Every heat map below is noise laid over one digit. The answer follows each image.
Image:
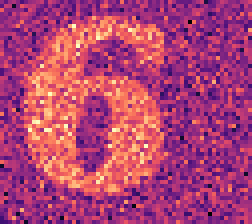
6
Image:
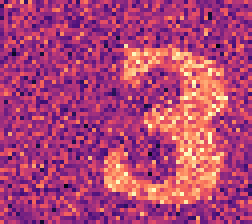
3
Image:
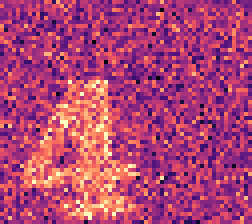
4
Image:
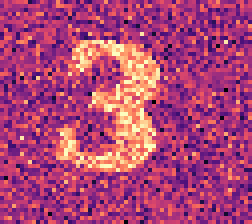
3
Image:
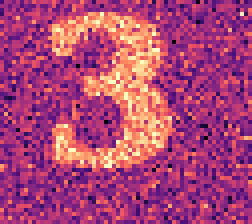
3
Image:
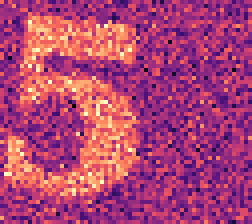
5
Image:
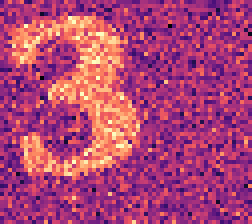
3
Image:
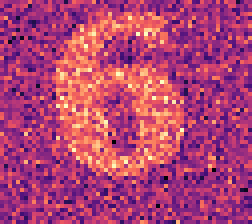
6
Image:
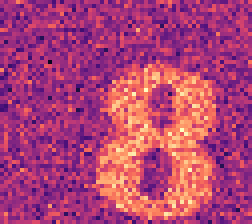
8
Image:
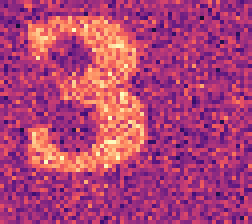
3
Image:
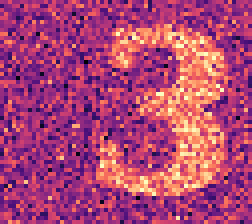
3
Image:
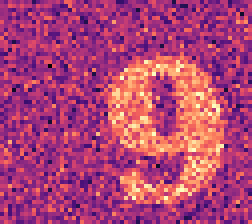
9
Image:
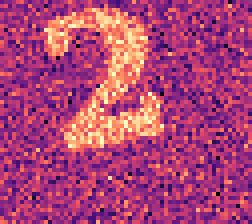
2
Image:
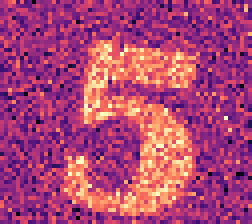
5
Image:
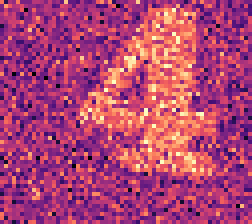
4
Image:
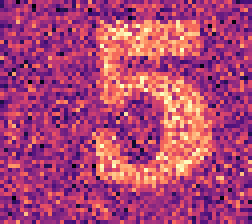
5
